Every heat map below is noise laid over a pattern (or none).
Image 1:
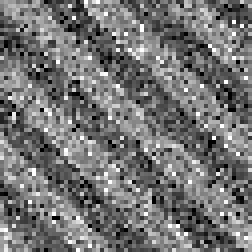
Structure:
diagonal stripes
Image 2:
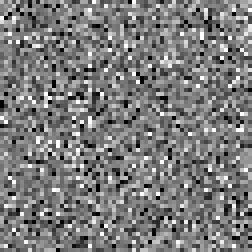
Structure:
only noise
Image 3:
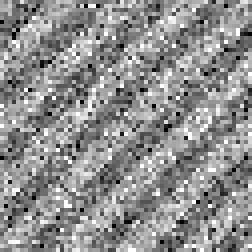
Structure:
diagonal stripes
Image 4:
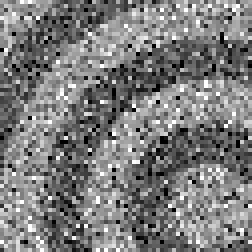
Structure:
rings round one point
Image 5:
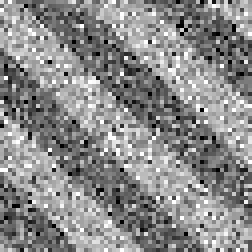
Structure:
diagonal stripes
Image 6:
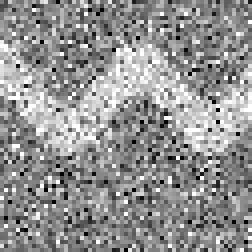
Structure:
a wavy band
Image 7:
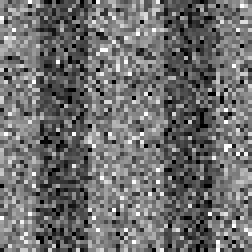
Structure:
vertical stripes
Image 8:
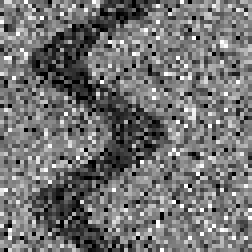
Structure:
a wavy band
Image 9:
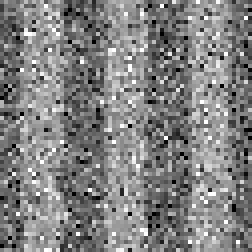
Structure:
vertical stripes
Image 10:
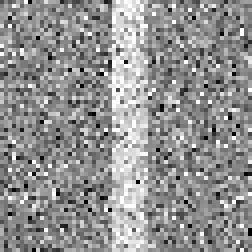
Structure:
one vertical stripe
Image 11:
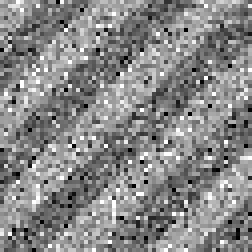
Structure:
diagonal stripes
